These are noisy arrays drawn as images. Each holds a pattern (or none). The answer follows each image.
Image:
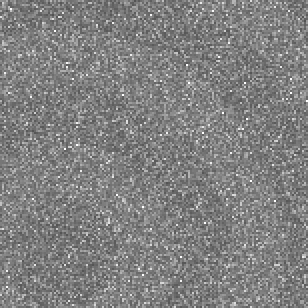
rings round one point
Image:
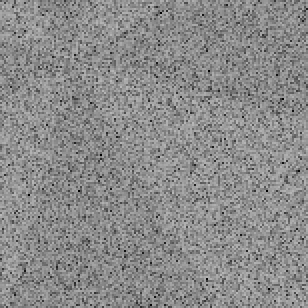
spokes from one point
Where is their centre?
top left
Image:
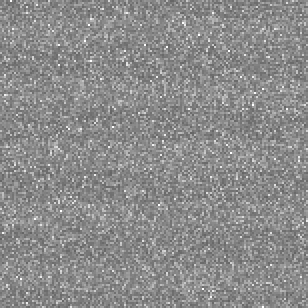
horizontal stripes
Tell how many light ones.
5
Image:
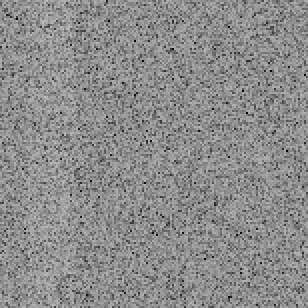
one vertical stripe
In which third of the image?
left
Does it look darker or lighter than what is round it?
lighter
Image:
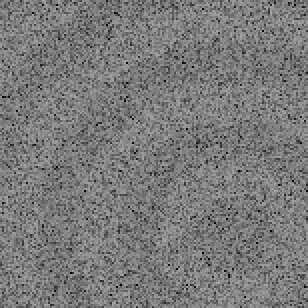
rings round one point
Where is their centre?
bottom right
